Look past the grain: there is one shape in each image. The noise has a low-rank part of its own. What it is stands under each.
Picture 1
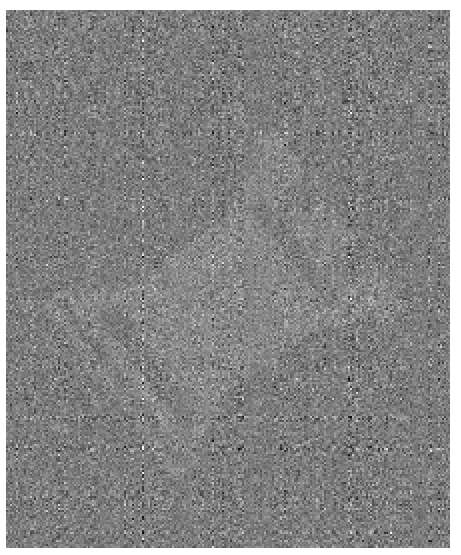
chess rook
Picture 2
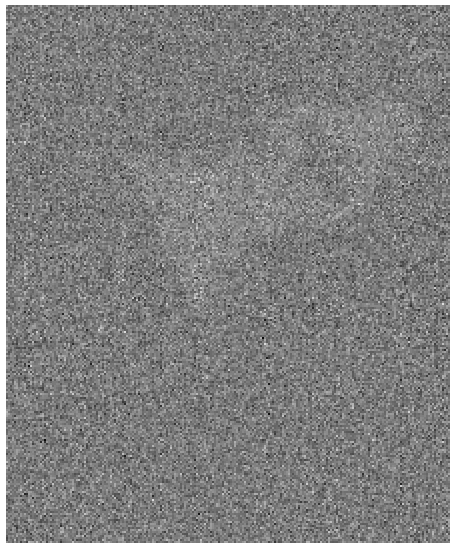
chess bishop
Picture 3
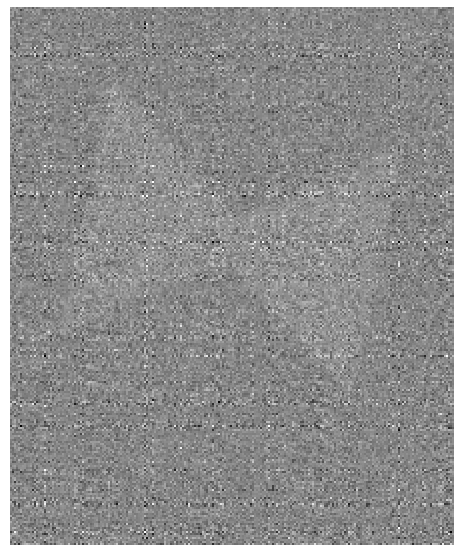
bow tie
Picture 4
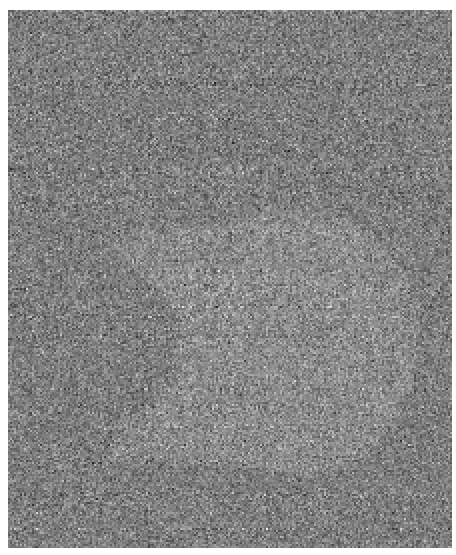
cat's head
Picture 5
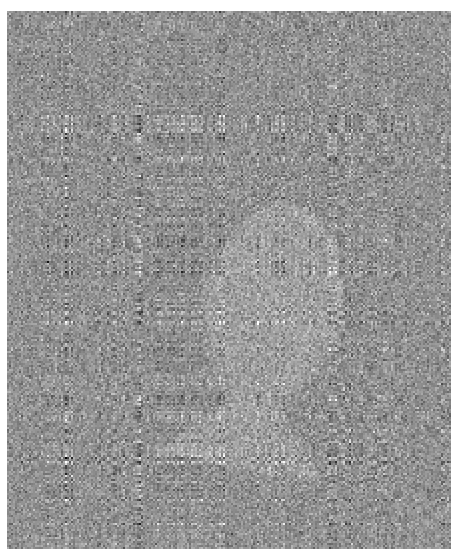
fish
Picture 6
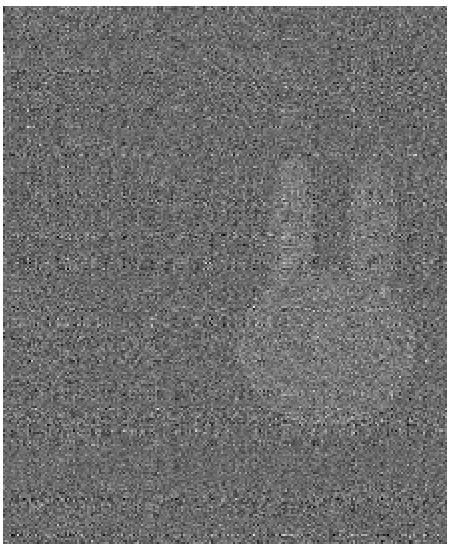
rabbit's head
